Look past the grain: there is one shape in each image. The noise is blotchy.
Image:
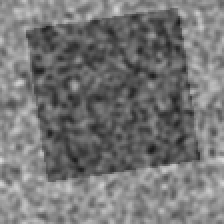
dark square
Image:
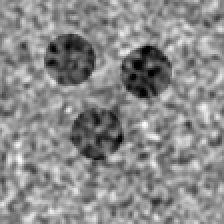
dark three dots
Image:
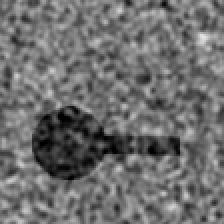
dark lollipop
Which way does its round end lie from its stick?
left
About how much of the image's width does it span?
two thirds
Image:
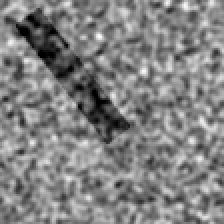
dark bar
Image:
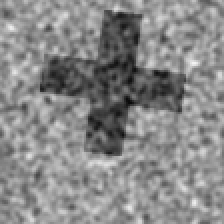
dark cross
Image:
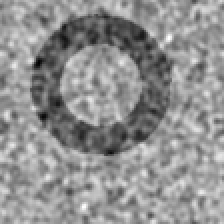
dark ring
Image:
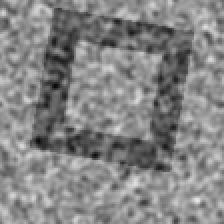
dark square frame
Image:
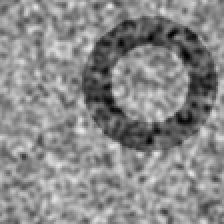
dark ring
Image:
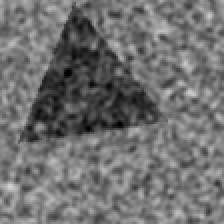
dark triangle
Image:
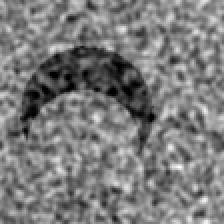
dark crescent
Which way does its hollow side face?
down
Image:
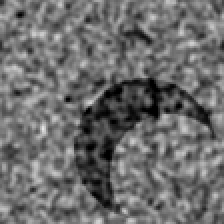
dark crescent
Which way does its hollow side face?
down and right
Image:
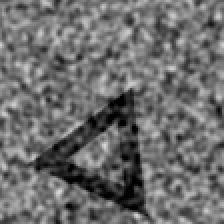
dark triangle frame
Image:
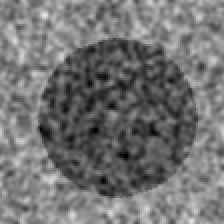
dark disc
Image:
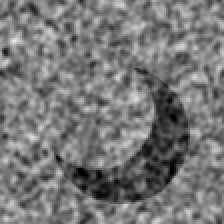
dark crescent
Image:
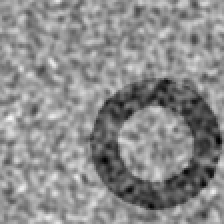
dark ring
